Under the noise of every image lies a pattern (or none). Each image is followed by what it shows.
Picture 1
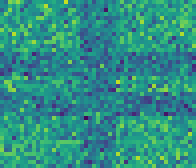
bands of rows crossing bands of columns
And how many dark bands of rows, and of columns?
2 and 1
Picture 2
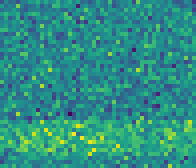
one band of rows
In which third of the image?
bottom
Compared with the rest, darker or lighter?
lighter
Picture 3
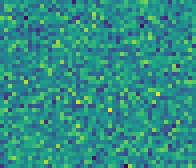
only noise
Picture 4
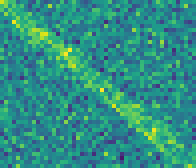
a diagonal band
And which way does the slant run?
top left to bottom right
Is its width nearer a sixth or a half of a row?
a sixth
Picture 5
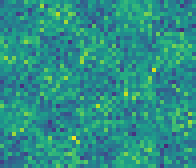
a checkerboard
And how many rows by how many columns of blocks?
5 by 5
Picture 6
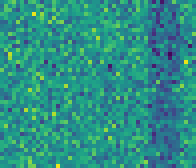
one band of columns
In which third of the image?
right
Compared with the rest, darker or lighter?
darker
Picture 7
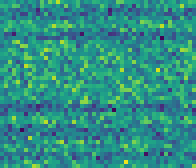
bands of rows
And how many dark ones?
5
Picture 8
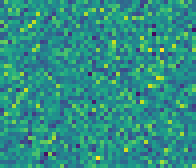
only noise
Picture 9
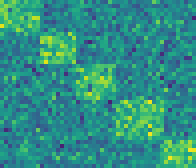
blocks along the diagonal
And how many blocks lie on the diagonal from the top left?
5
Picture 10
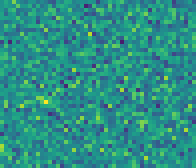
only noise
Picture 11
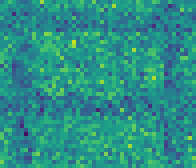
bands of rows crossing bands of columns
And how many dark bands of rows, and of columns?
2 and 2
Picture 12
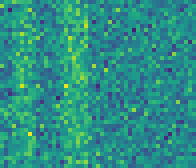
bands of columns
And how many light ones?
2
